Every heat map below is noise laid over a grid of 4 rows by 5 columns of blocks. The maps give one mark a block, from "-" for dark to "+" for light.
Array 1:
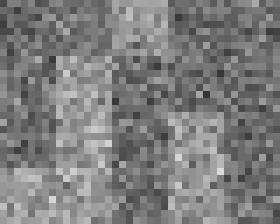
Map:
- - + - -
- + - - -
- + - + -
+ + - + -
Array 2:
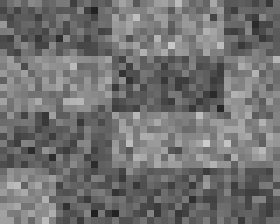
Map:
- - + + -
+ + - - +
- - + + +
+ - - - -
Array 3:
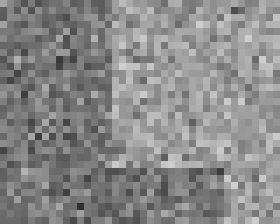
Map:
- - + + +
- - + + +
- - + + +
- - - - +
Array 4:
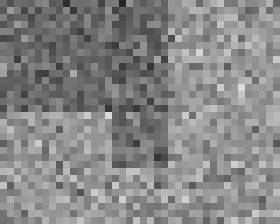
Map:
- - - + +
- - - + +
+ + - + +
+ + + + +
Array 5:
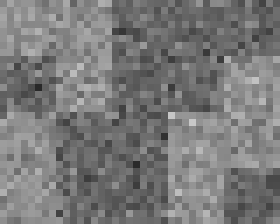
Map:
+ + - - -
- + - - +
+ - - + +
+ - - + -
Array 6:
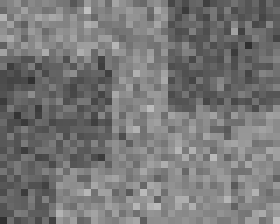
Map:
+ + + - -
- - + - -
- - + + +
- + + + +
